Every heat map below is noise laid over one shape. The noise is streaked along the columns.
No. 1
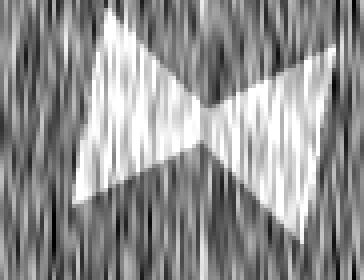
bow tie
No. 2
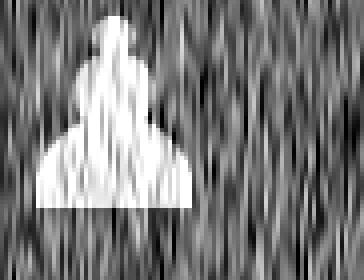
chess pawn
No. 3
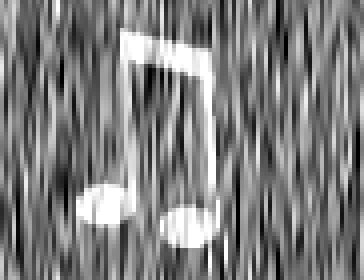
pair of musical notes
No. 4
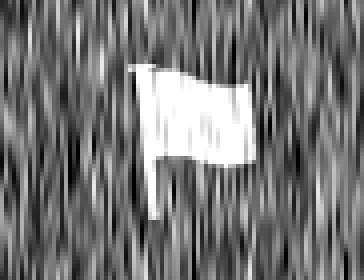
flag
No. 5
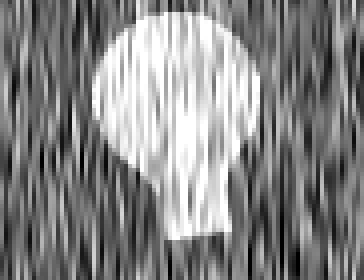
light bulb
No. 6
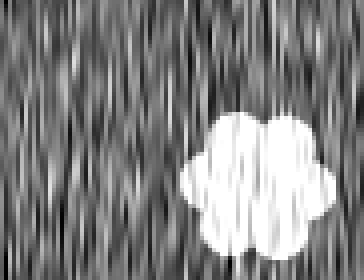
flower
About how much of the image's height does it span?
half
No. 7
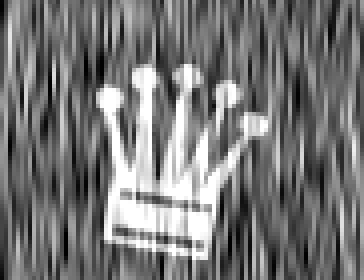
chess queen
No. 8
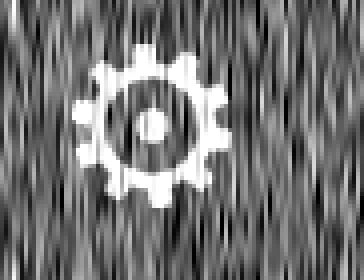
gear
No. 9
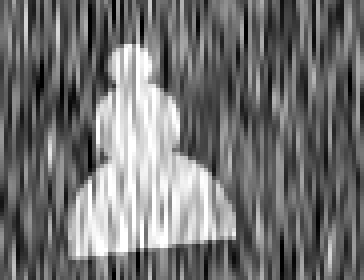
chess pawn
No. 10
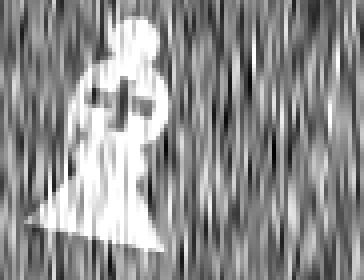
chess bishop
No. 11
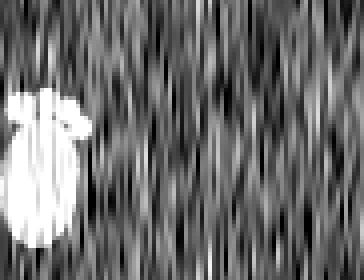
footprint
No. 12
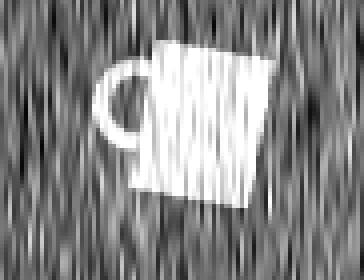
cup
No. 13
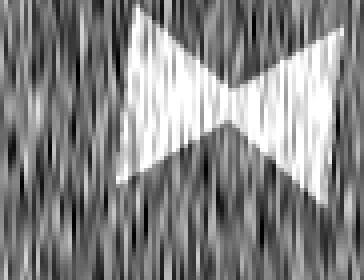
bow tie
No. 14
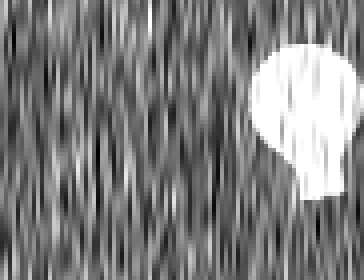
light bulb
